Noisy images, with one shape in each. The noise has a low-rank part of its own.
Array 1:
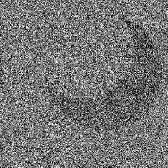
crescent
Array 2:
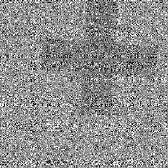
cross
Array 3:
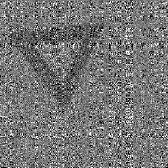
triangle frame
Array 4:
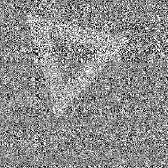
triangle frame
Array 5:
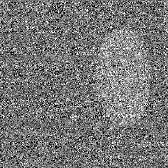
ellipse
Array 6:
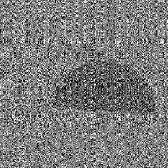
half disc
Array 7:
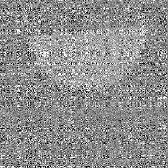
half disc
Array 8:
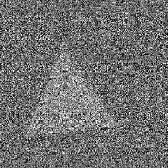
triangle
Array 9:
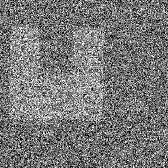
square with a notch
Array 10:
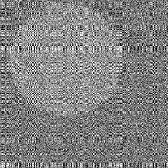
disc
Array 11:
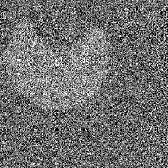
disc with a wedge cut out
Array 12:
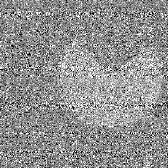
disc with a wedge cut out
